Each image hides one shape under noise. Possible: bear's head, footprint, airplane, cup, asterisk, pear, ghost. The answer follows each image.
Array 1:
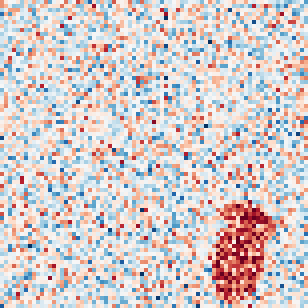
footprint
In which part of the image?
bottom right
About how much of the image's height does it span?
a third
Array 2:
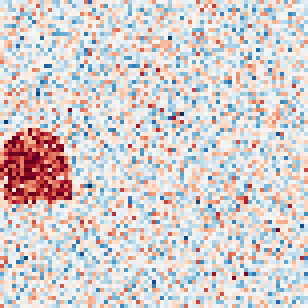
ghost
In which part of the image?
middle left
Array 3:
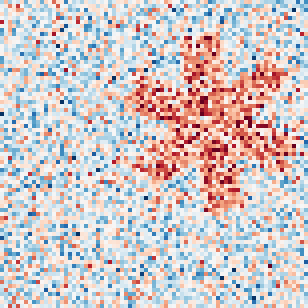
asterisk
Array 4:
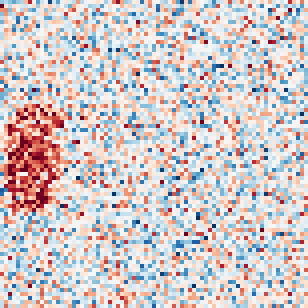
footprint
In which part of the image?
middle left
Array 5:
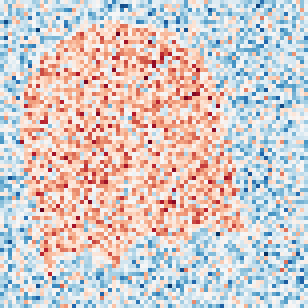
ghost
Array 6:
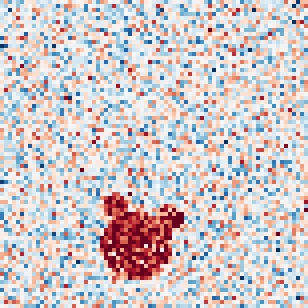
bear's head
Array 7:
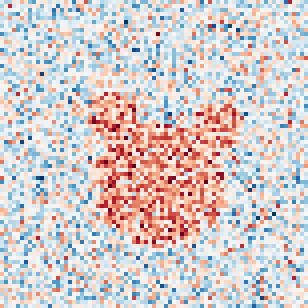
bear's head
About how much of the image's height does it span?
half
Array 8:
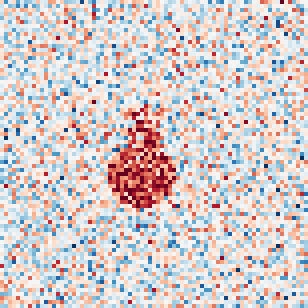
pear
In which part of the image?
centre
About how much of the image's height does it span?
a third
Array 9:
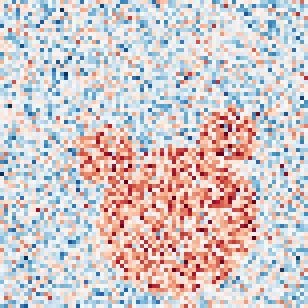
bear's head
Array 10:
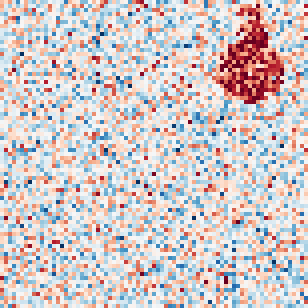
pear
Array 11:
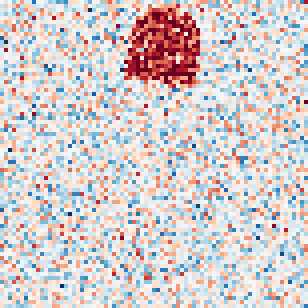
ghost
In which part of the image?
top middle
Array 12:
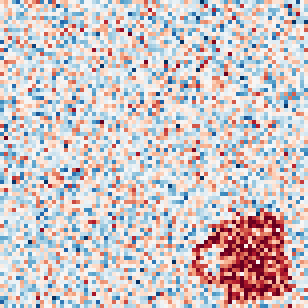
cup
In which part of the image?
bottom right
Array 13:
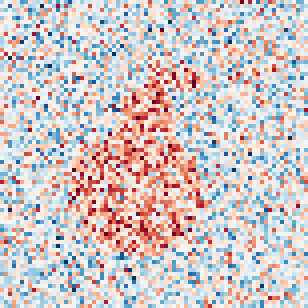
pear
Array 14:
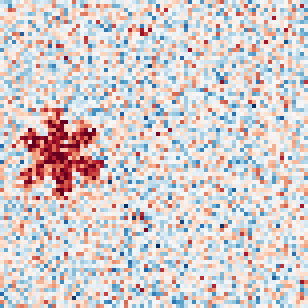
asterisk
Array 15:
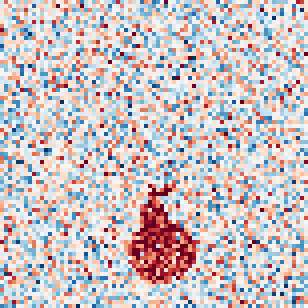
pear
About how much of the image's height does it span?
a third
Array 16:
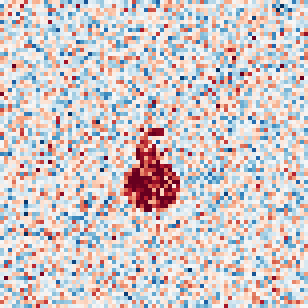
pear
